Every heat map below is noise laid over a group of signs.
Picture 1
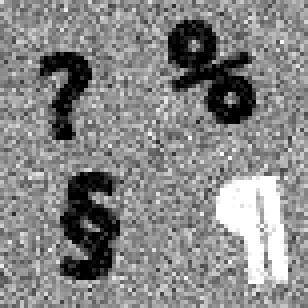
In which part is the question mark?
top left
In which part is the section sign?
bottom left
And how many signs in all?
4
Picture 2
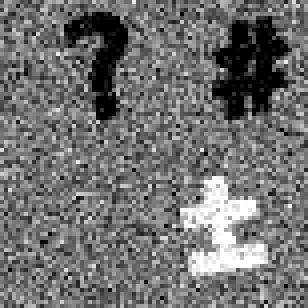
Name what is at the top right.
hash sign
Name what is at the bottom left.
nothing
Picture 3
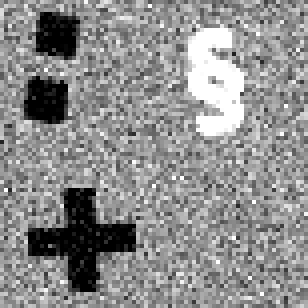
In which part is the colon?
top left
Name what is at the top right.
section sign
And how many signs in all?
3
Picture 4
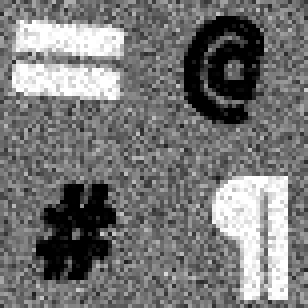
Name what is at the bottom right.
pilcrow
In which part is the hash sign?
bottom left
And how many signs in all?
4
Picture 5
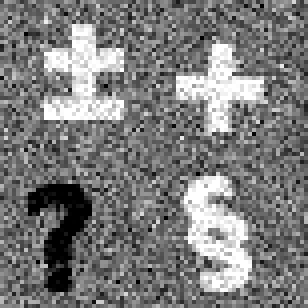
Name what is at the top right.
plus sign
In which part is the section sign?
bottom right
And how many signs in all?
4
